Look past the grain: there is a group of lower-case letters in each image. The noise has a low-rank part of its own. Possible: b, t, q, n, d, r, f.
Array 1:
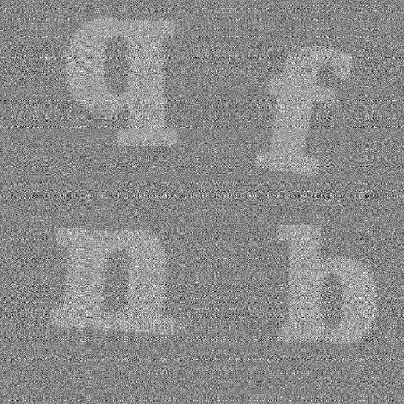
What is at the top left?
q
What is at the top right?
f
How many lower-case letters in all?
4
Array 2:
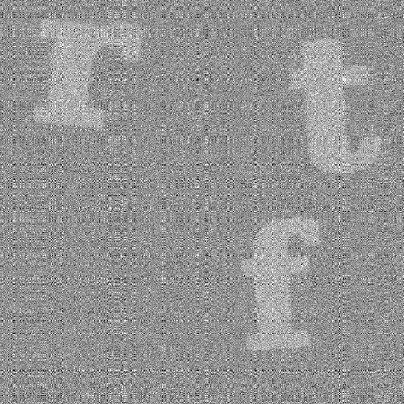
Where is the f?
bottom right
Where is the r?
top left
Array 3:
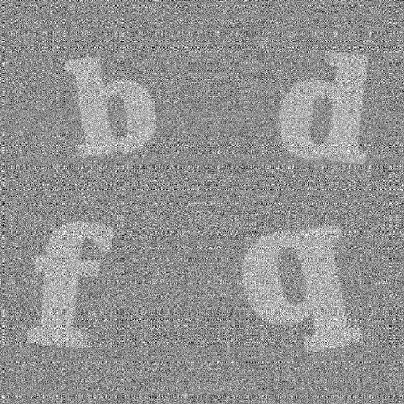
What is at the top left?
b
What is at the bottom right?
q
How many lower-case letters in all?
4
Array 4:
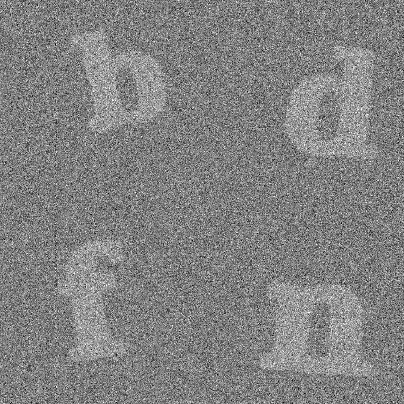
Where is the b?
top left
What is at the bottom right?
n
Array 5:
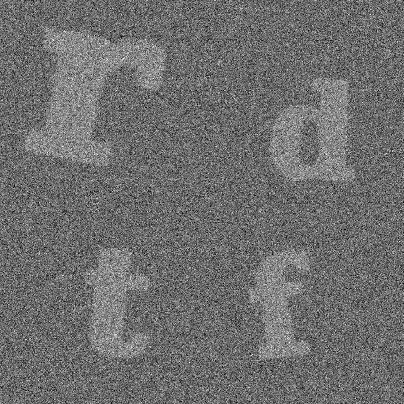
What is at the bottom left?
t
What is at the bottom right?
f
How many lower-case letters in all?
4
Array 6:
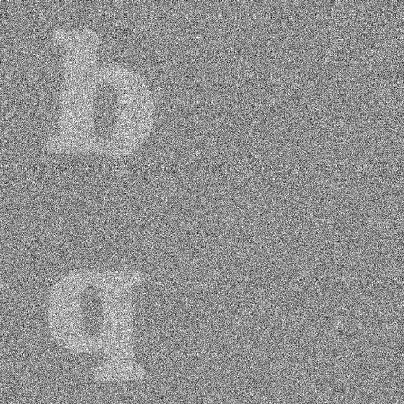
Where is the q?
bottom left
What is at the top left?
b
